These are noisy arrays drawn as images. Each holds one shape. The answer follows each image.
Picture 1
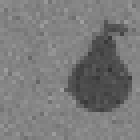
dark pear
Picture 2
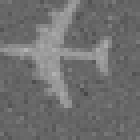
light airplane
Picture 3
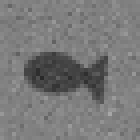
dark fish
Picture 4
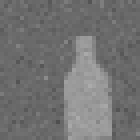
light bottle
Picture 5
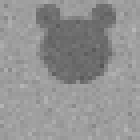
dark bear's head
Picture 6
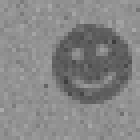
dark smiling face
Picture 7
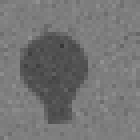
dark light bulb
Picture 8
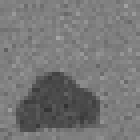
dark cloud
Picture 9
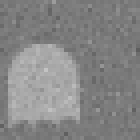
light ghost
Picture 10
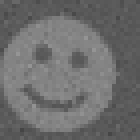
light smiling face
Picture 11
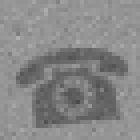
dark telephone
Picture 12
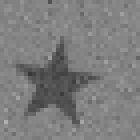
dark star
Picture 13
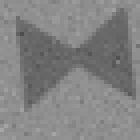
dark bow tie
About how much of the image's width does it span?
nearly all
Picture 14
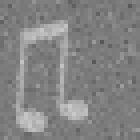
light pair of musical notes
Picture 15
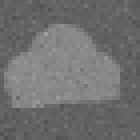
light cloud
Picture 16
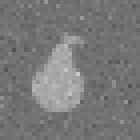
light pear
